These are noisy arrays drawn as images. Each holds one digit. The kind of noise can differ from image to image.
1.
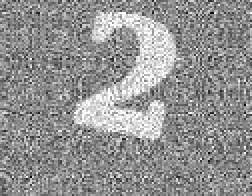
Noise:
low rank plus noise
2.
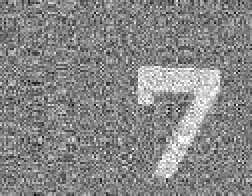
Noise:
low rank plus noise
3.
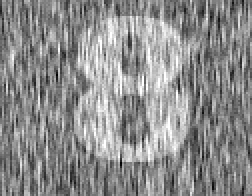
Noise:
streaked along the columns
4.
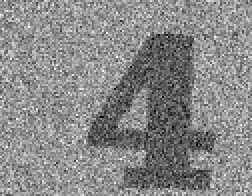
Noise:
independent entries
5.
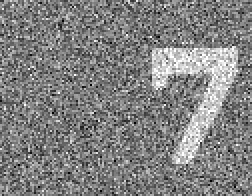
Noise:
independent entries
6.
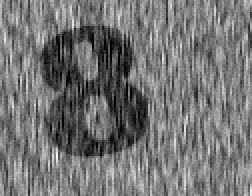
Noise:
streaked along the columns
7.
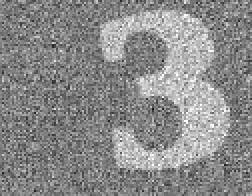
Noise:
low rank plus noise
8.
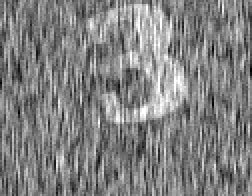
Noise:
streaked along the columns
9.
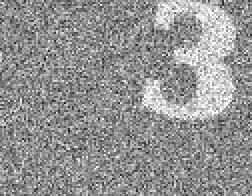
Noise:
independent entries
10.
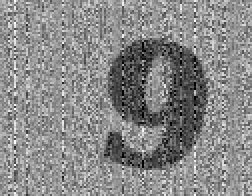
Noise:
columns of uneven size
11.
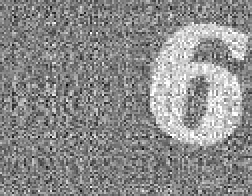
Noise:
low rank plus noise
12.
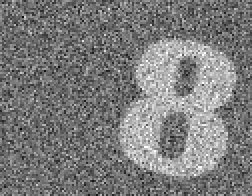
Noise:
independent entries
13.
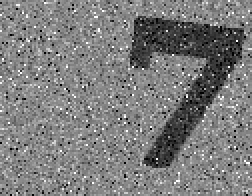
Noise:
heavy tails
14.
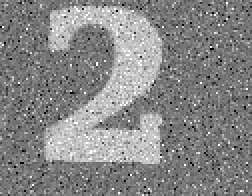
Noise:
heavy tails
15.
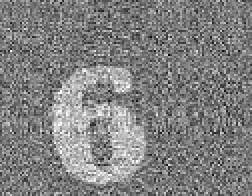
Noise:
low rank plus noise
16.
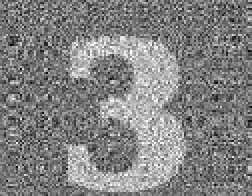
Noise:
low rank plus noise
